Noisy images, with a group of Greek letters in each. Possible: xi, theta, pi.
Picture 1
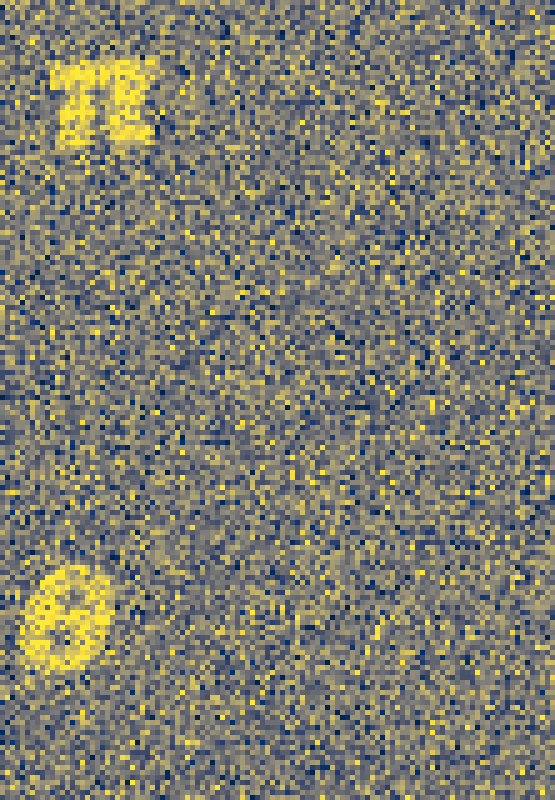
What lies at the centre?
nothing
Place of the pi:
top left
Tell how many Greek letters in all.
2
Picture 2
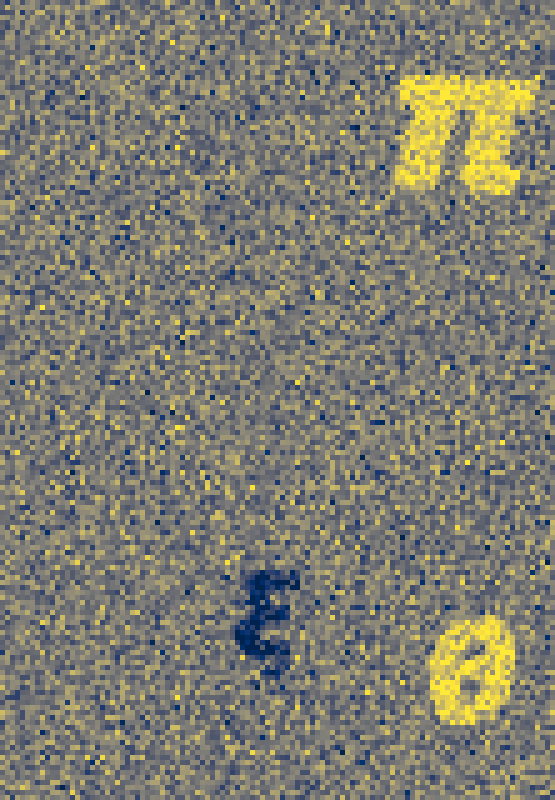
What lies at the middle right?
nothing
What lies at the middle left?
nothing
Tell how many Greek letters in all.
3
